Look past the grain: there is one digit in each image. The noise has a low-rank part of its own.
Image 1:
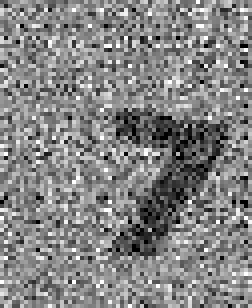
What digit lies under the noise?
7
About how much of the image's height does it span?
half
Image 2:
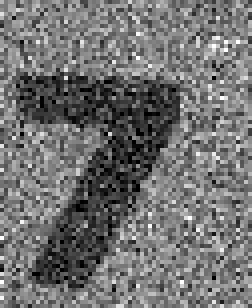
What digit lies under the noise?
7
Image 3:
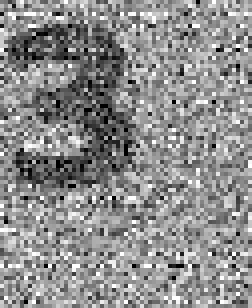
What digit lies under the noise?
3
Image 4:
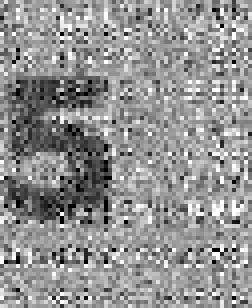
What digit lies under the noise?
5
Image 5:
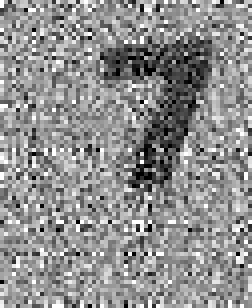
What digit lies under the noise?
7
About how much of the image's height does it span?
half
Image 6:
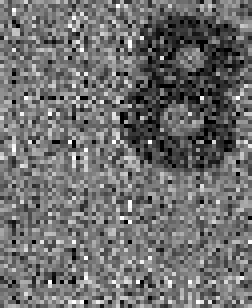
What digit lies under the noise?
8
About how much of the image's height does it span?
half
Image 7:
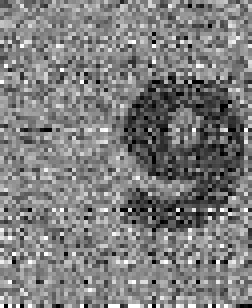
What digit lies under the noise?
9
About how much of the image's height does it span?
half
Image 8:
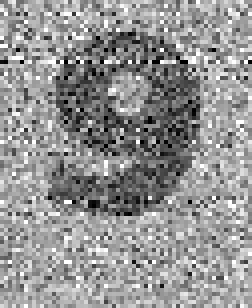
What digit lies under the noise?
9
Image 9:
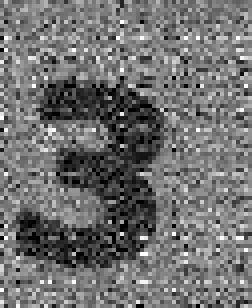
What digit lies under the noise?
3
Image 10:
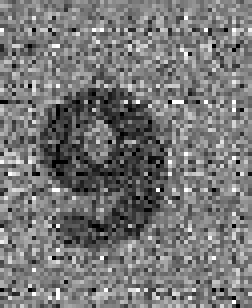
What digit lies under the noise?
9
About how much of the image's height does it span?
half
